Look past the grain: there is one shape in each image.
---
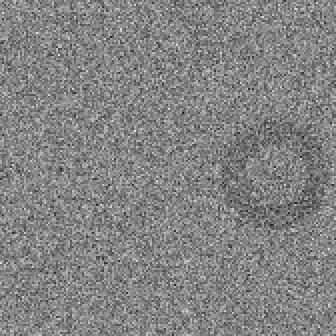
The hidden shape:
ring
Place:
middle right
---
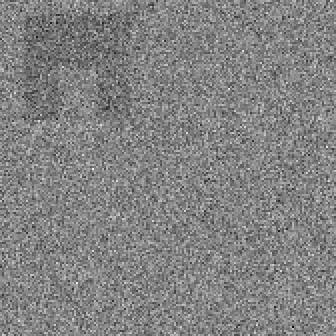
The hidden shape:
square with a notch
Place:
top left
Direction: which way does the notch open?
down
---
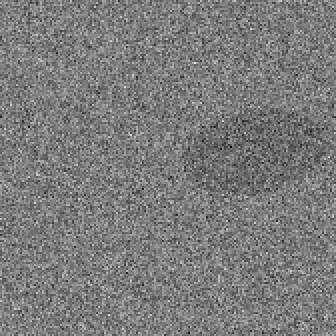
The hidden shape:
ellipse
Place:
middle right
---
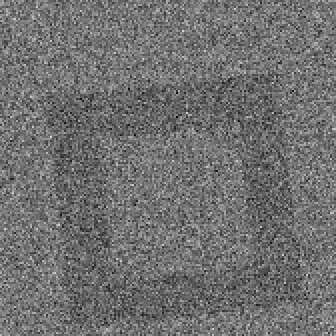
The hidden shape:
square frame
